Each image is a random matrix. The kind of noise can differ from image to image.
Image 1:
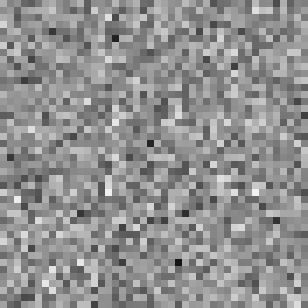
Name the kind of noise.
independent entries
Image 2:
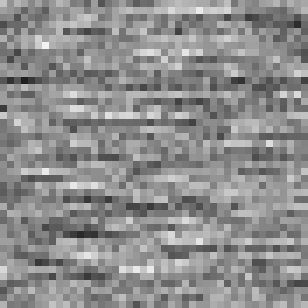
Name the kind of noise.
streaked along the rows
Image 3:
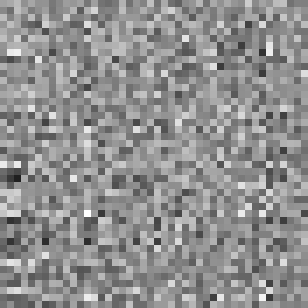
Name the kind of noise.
low rank plus noise
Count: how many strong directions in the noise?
two
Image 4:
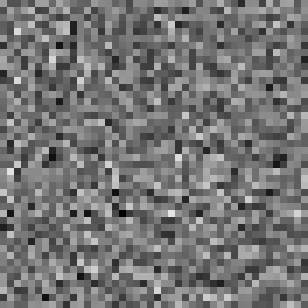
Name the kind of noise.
low rank plus noise
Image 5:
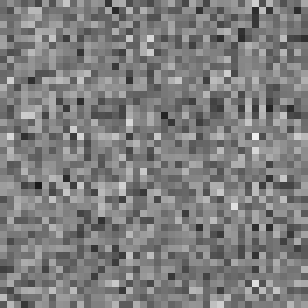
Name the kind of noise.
low rank plus noise
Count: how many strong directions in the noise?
one
